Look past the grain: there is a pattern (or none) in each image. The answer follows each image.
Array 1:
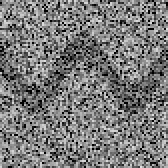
a wavy band
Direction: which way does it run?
left to right
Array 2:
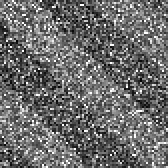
diagonal stripes
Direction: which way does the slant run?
top left to bottom right
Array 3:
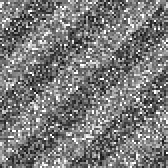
diagonal stripes
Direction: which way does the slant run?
bottom left to top right
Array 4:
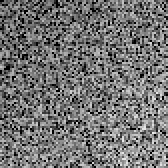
a smooth slope
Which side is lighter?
bottom right
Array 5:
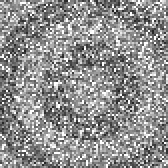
rings round one point
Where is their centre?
centre
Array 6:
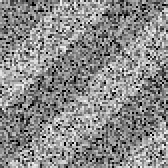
diagonal stripes
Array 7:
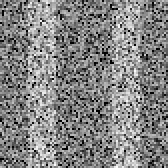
vertical stripes
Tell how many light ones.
2
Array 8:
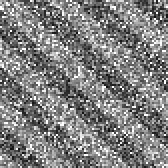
diagonal stripes
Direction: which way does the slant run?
top left to bottom right
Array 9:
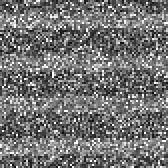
horizontal stripes
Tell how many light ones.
4
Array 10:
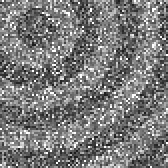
rings round one point
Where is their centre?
top left
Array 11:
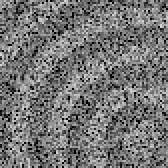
rings round one point
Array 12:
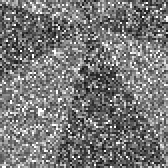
spokes from one point
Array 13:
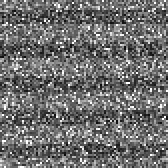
horizontal stripes
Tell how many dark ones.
5
